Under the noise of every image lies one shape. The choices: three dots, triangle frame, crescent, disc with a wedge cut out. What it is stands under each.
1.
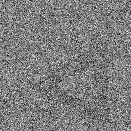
triangle frame
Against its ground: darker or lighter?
darker
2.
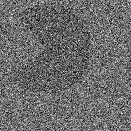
disc with a wedge cut out
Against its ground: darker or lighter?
darker
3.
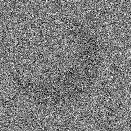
crescent
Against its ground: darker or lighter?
darker
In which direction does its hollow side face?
up and left
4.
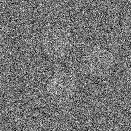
three dots
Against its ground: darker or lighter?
lighter
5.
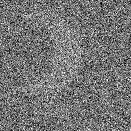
crescent
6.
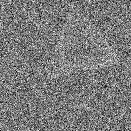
triangle frame
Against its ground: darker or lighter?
lighter
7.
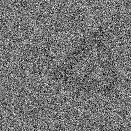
triangle frame
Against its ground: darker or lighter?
darker
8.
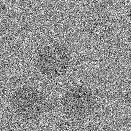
three dots
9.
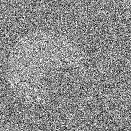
disc with a wedge cut out
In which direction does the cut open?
down and right
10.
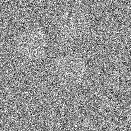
three dots
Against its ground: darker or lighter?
lighter
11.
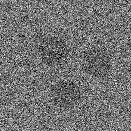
three dots
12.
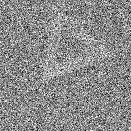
triangle frame
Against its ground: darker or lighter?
lighter
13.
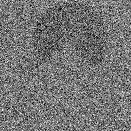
disc with a wedge cut out
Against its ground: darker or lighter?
darker
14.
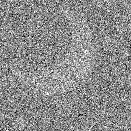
crescent
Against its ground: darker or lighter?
lighter
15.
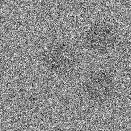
three dots
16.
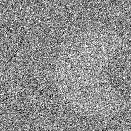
disc with a wedge cut out
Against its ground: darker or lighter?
lighter
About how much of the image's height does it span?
two thirds
